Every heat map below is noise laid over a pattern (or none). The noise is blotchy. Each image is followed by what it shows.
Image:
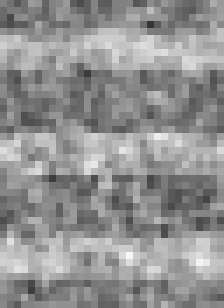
horizontal stripes
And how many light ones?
3
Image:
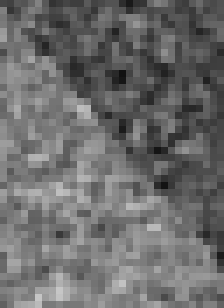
a sharp edge
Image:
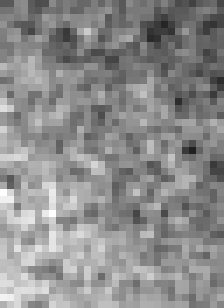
a smooth slope
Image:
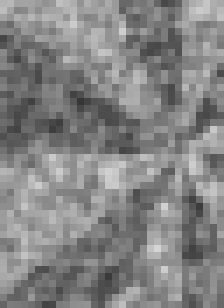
spokes from one point
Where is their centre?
middle right
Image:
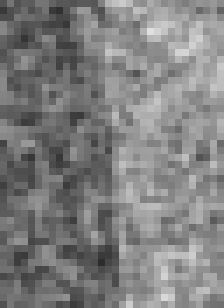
a sharp edge
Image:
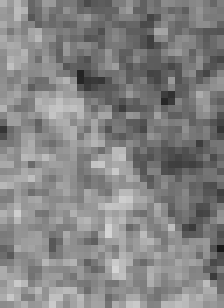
a sharp edge
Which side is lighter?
bottom left
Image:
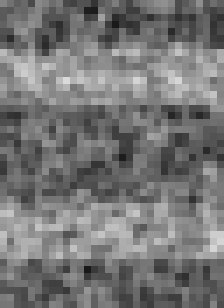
horizontal stripes
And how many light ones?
2
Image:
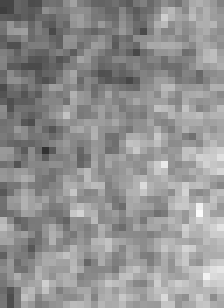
a smooth slope
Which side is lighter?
bottom right
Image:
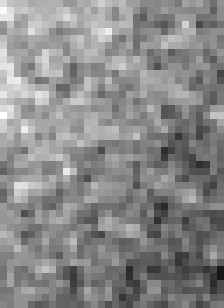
a smooth slope
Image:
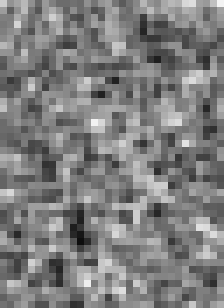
only noise
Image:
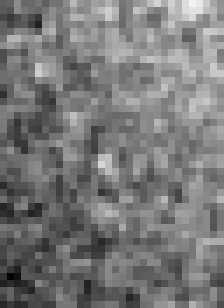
a smooth slope
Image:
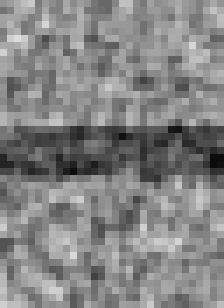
one horizontal stripe
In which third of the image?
middle
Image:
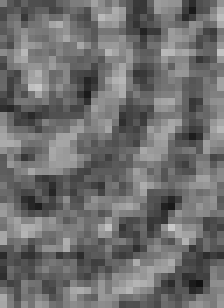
rings round one point
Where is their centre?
top left
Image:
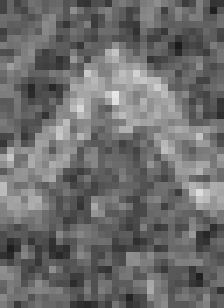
a wavy band
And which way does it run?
left to right
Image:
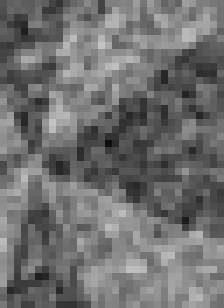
spokes from one point
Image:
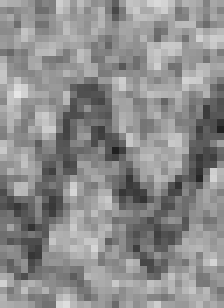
a wavy band
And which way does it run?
left to right
